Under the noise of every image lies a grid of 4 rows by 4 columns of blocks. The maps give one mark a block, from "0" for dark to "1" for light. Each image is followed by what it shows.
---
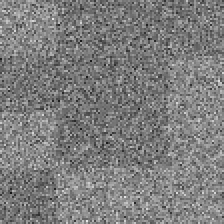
1000
0001
1001
0111
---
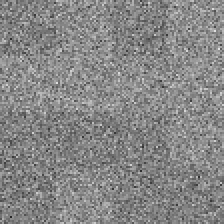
0101
1111
0001
0100
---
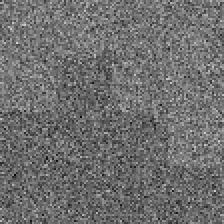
1111
1011
0001
0000
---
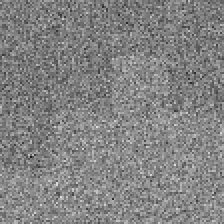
0000
0010
0111
1111
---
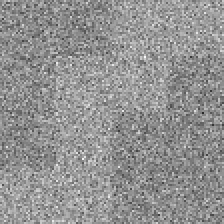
0011
0110
0100
1100
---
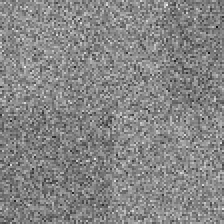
1110
1110
0011
0011
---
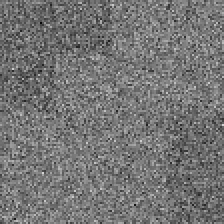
0011
0111
1110
1110
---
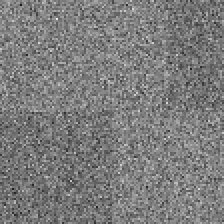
1110
1110
0011
0011
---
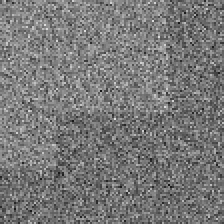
1110
1110
1000
0000
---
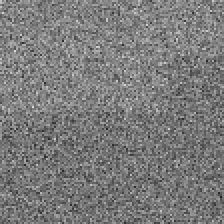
1111
1110
0000
0000
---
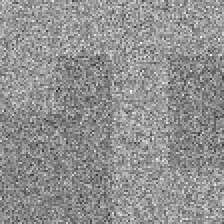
1111
1010
0010
0011
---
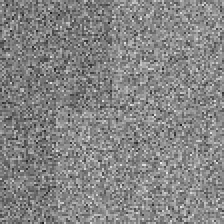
0011
0011
0111
0111
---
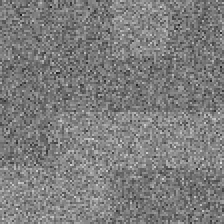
0010
0000
0111
1100
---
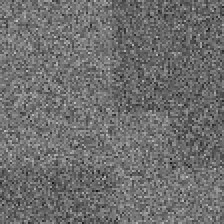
1100
1100
1110
0011
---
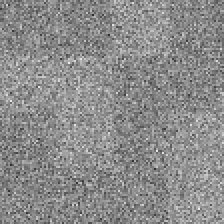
0010
1100
0101
0001
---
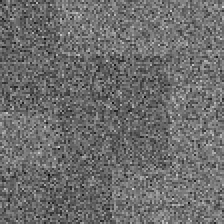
0111
0001
1001
0011
